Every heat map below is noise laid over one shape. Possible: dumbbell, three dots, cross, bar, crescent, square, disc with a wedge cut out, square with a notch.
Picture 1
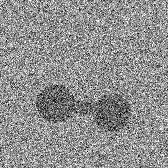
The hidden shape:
dumbbell
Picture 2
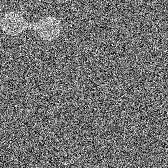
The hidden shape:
dumbbell
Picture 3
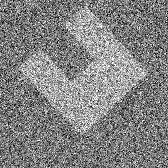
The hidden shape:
square with a notch
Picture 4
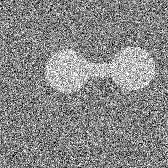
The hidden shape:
dumbbell
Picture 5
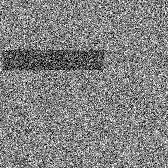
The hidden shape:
bar
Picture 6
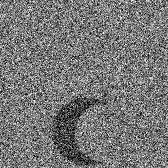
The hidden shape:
crescent
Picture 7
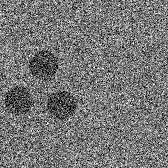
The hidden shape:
three dots
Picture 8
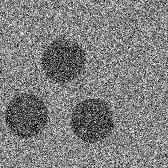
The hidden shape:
three dots
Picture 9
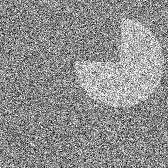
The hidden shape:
disc with a wedge cut out
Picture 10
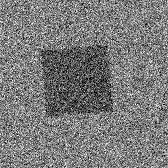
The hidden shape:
square
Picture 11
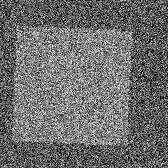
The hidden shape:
square
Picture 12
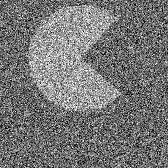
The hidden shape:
disc with a wedge cut out
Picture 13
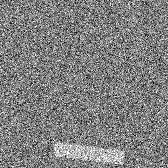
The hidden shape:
bar
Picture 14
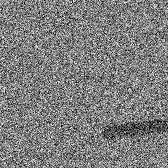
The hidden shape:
bar
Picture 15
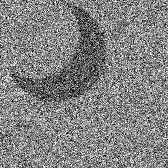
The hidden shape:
crescent
